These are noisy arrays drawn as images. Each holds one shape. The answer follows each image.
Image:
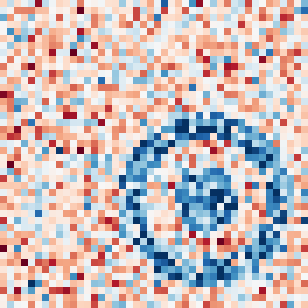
bullseye
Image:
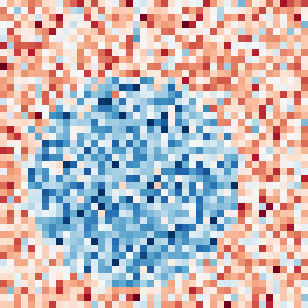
disc
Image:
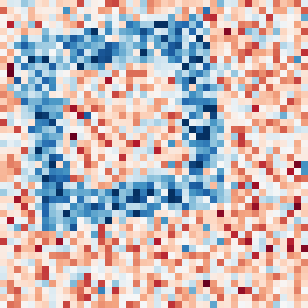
square frame
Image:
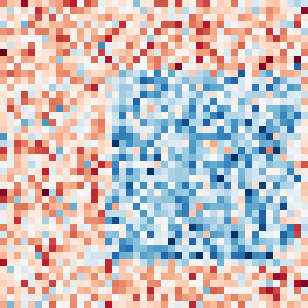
square
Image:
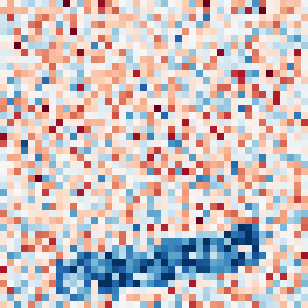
bar
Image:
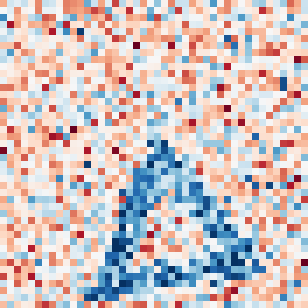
triangle frame
